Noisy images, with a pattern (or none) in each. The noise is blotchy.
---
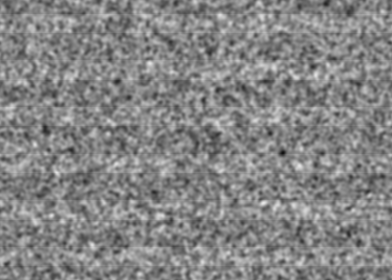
horizontal stripes
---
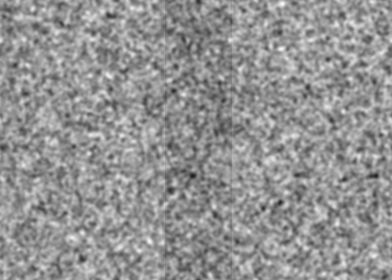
one vertical stripe
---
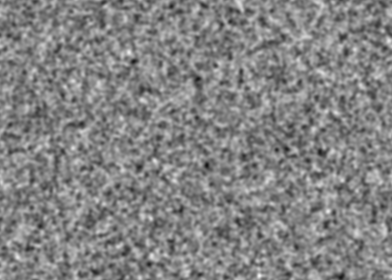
only noise
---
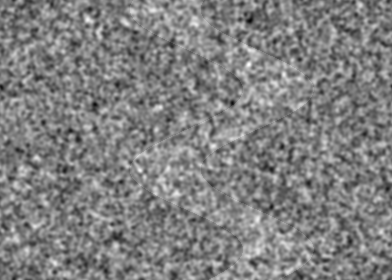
a wavy band
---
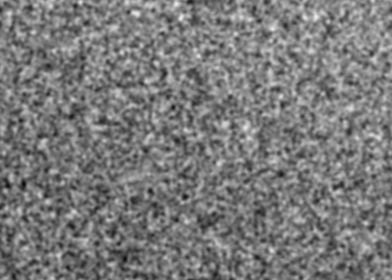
a smooth slope
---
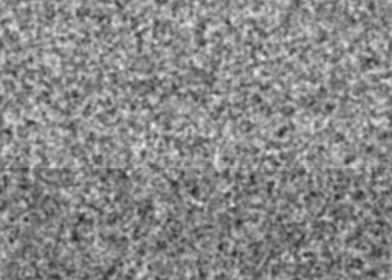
a sharp edge
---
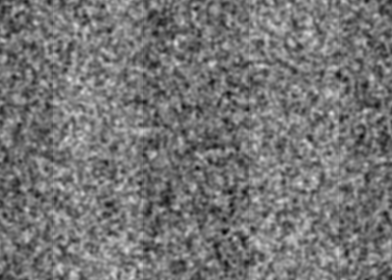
vertical stripes
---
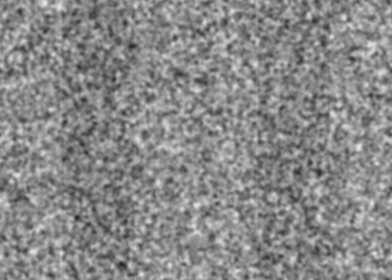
vertical stripes
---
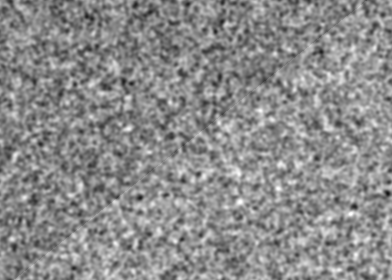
a sharp edge
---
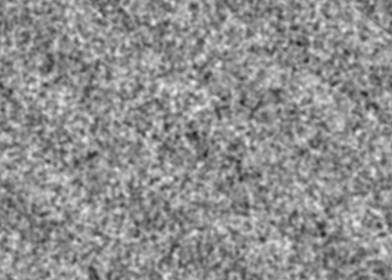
diagonal stripes
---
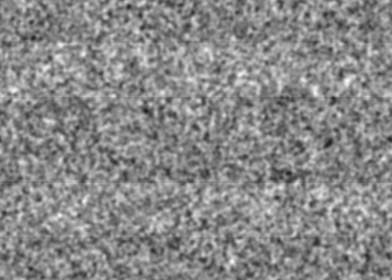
horizontal stripes
